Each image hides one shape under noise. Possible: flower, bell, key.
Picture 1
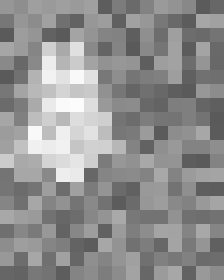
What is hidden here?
light bell
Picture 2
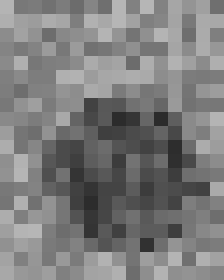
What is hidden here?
dark flower
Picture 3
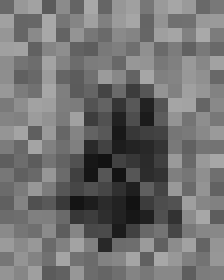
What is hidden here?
dark bell
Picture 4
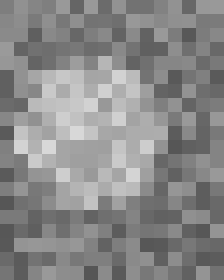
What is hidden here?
light flower
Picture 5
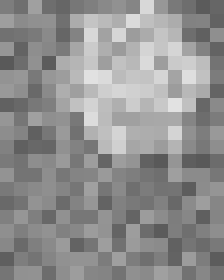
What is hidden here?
light flower
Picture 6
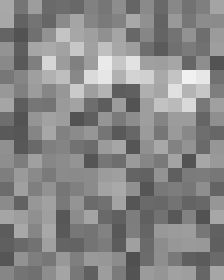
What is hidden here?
light key
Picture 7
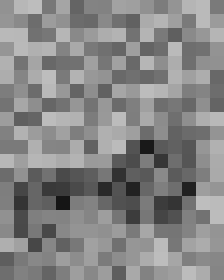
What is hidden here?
dark key
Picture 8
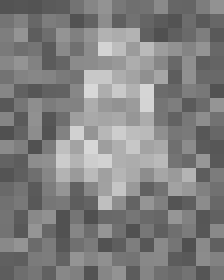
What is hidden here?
light bell
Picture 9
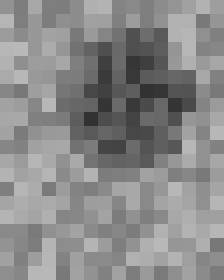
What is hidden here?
dark flower
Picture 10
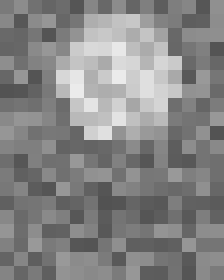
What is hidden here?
light flower
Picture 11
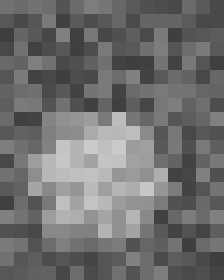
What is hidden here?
light flower
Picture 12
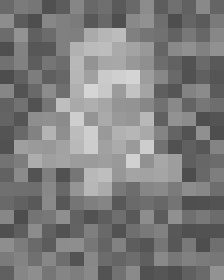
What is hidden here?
light bell
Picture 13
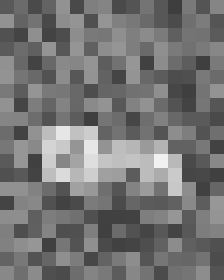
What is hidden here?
light key
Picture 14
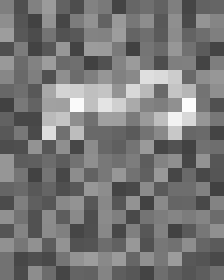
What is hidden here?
light key
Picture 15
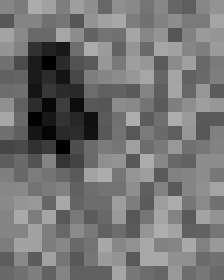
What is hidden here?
dark bell
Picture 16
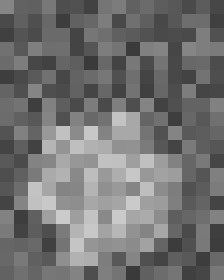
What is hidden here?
light flower
